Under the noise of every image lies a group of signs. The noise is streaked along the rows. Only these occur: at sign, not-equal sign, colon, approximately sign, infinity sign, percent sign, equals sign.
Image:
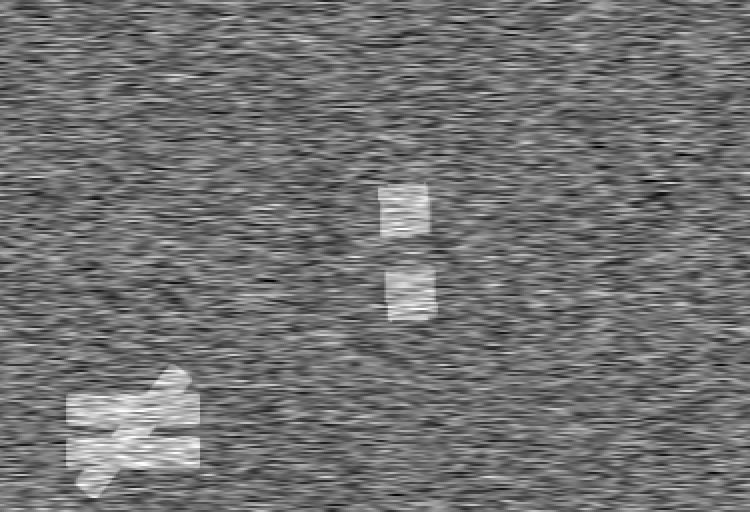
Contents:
centre: colon; bottom left: not-equal sign
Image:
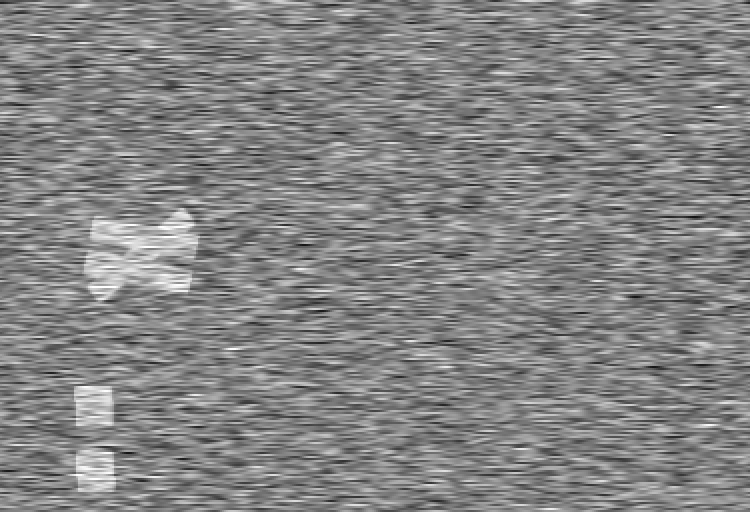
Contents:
middle left: not-equal sign; bottom left: colon
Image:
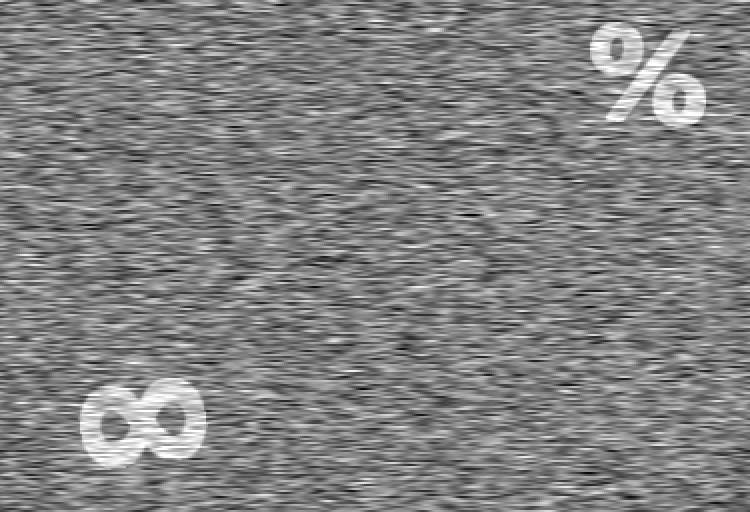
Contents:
top right: percent sign; bottom left: infinity sign
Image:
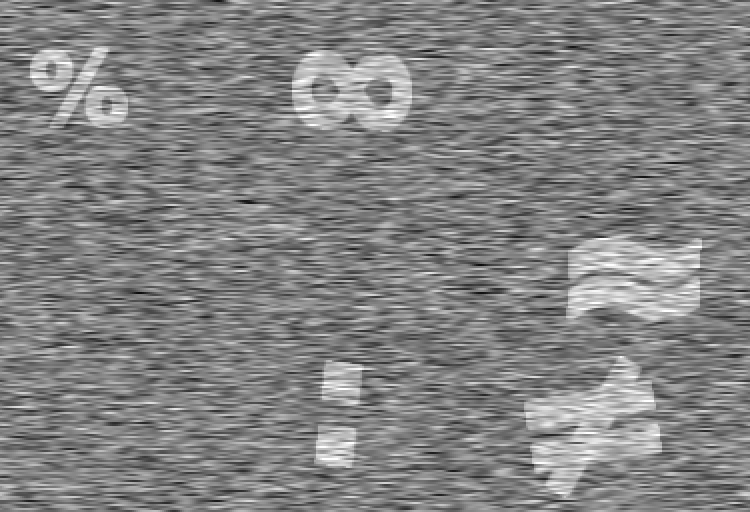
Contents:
top left: percent sign; top middle: infinity sign; middle right: approximately sign; bottom middle: colon; bottom right: not-equal sign
